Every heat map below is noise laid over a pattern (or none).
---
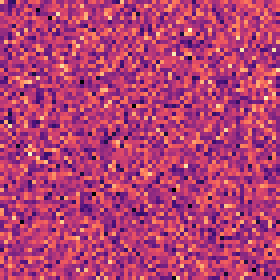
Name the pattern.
only noise
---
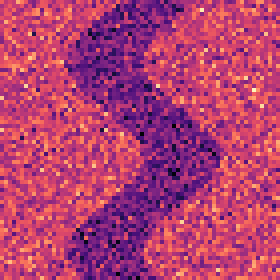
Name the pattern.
a wavy band
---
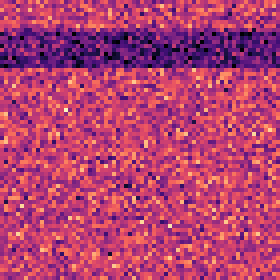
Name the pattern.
one horizontal stripe
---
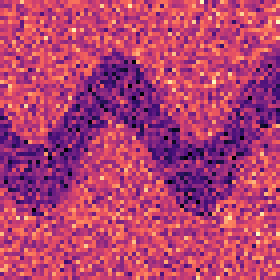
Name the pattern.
a wavy band
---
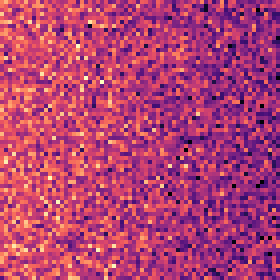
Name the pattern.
a smooth slope
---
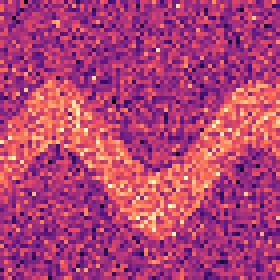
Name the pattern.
a wavy band
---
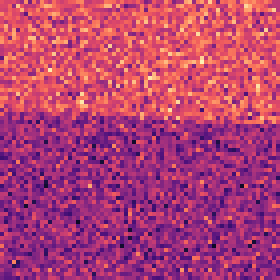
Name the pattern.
a sharp edge
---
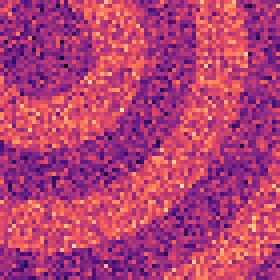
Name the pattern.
rings round one point
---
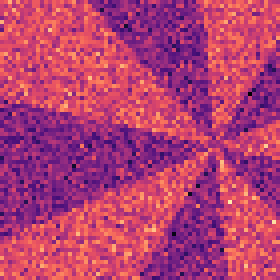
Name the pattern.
spokes from one point
